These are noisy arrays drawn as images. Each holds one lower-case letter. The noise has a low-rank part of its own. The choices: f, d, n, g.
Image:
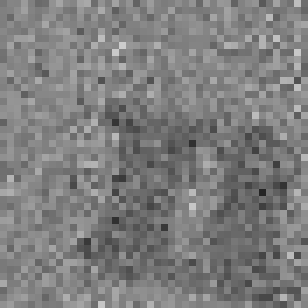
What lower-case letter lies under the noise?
n
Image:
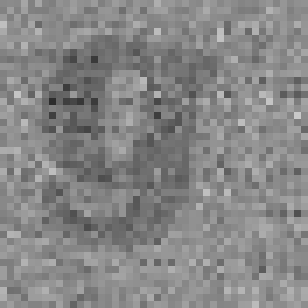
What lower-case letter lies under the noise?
g
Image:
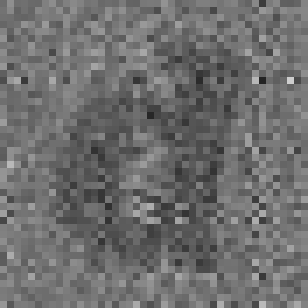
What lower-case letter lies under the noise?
d
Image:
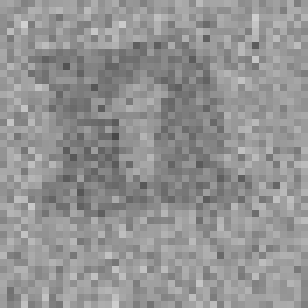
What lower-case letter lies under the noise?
n
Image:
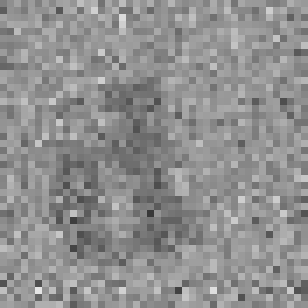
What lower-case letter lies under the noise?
d
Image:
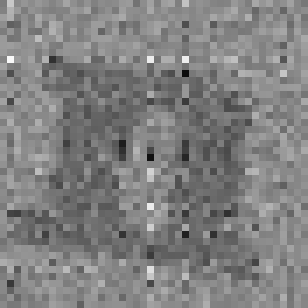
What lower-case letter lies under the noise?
n
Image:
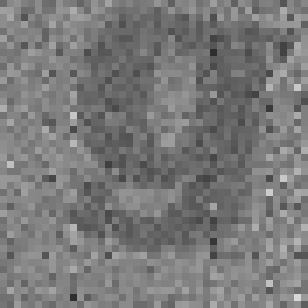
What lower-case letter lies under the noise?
g
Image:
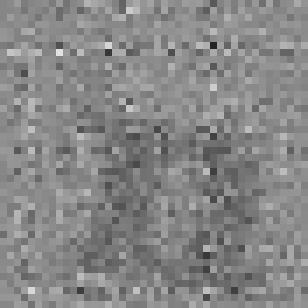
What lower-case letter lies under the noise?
n
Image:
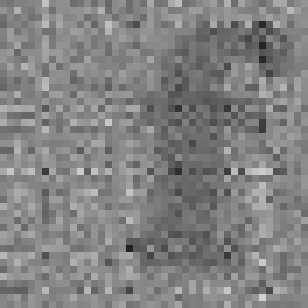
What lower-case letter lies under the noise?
f
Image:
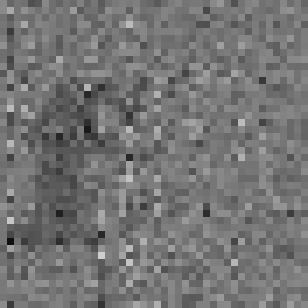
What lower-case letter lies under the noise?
f
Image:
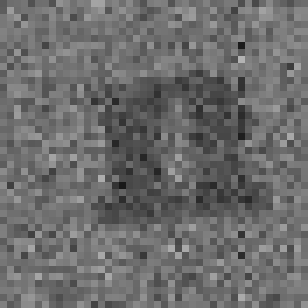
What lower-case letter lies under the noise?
n
